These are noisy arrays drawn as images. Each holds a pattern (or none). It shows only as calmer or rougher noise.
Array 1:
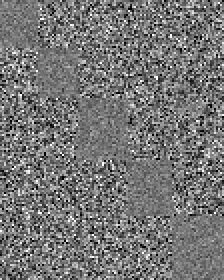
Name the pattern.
blocks along the diagonal
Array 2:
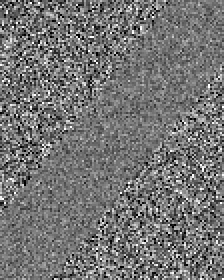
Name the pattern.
a diagonal band
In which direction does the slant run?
bottom left to top right
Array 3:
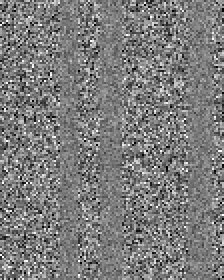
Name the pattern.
bands of columns
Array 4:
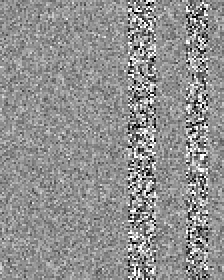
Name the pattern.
bands of columns
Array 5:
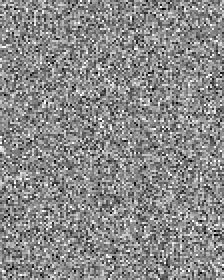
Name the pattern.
only noise
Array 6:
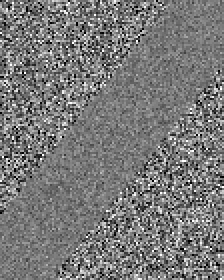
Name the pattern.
a diagonal band
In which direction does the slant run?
bottom left to top right
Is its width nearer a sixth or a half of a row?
a half
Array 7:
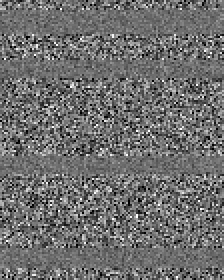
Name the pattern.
bands of rows
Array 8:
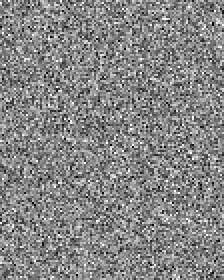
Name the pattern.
only noise
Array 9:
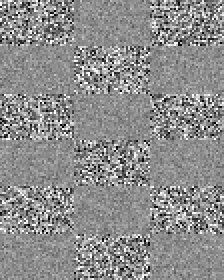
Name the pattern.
a checkerboard
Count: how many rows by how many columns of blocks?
6 by 3
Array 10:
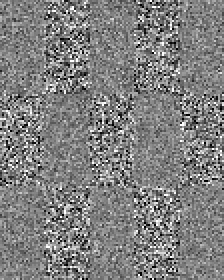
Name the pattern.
a checkerboard
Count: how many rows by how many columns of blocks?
3 by 5
